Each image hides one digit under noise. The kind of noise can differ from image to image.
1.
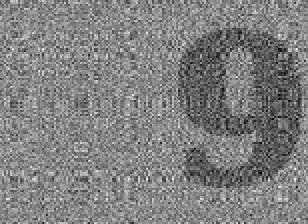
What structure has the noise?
low rank plus noise
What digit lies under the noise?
9
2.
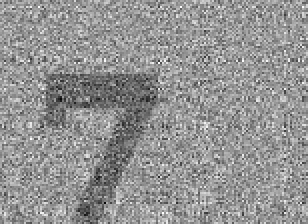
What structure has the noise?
low rank plus noise
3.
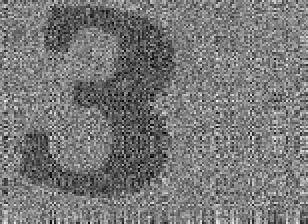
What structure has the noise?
low rank plus noise
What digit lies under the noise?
3
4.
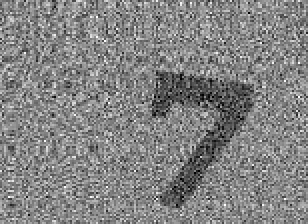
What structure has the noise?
low rank plus noise
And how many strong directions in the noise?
three or four
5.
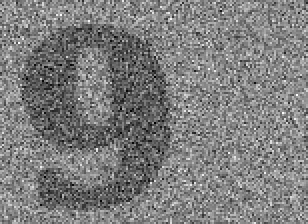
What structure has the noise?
independent entries
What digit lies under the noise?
9
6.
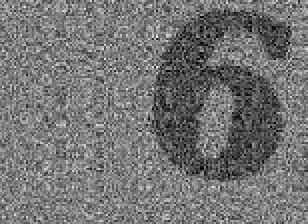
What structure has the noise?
low rank plus noise
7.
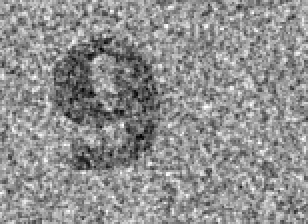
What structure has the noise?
blotchy
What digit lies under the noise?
9
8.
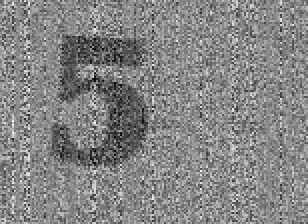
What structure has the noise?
columns of uneven size
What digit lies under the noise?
5
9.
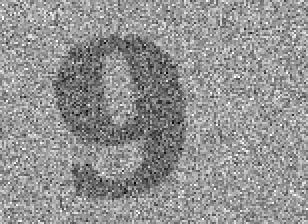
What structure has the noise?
independent entries
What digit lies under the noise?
9
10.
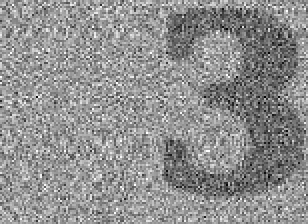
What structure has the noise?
low rank plus noise
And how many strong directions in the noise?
three or four
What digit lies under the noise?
3
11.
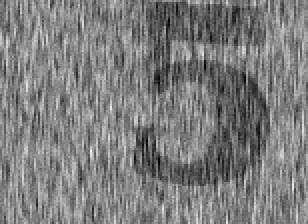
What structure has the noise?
streaked along the columns
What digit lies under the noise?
5
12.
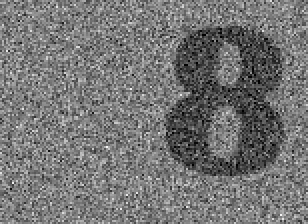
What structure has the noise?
independent entries
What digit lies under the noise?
8
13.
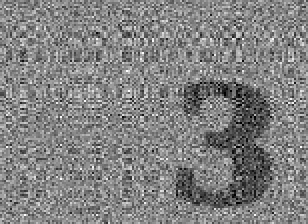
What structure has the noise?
low rank plus noise
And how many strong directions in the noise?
one
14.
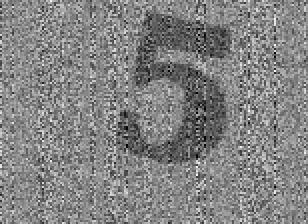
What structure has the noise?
columns of uneven size
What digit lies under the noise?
5
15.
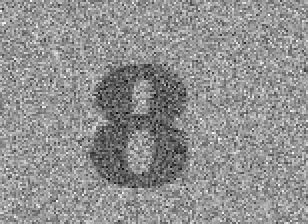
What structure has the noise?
independent entries
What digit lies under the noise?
8
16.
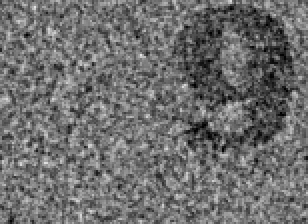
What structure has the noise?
blotchy
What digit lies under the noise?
9
